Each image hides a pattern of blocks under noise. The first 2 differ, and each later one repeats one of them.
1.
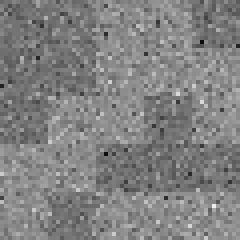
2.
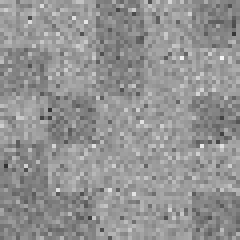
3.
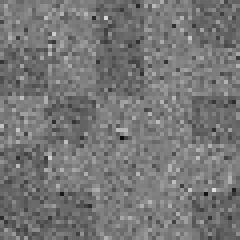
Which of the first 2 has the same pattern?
2
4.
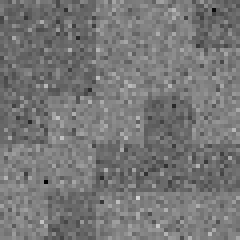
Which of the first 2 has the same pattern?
1
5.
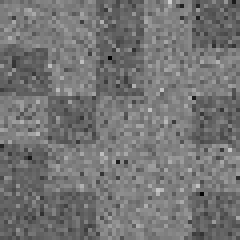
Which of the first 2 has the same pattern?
2
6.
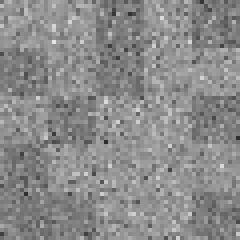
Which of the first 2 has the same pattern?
2
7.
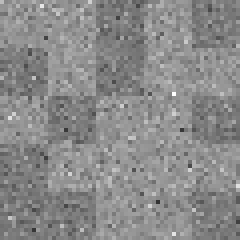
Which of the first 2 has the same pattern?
2
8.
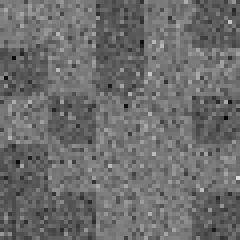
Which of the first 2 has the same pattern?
2
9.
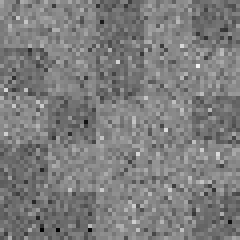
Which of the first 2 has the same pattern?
2
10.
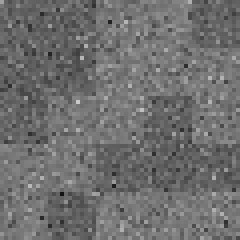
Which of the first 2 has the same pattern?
1
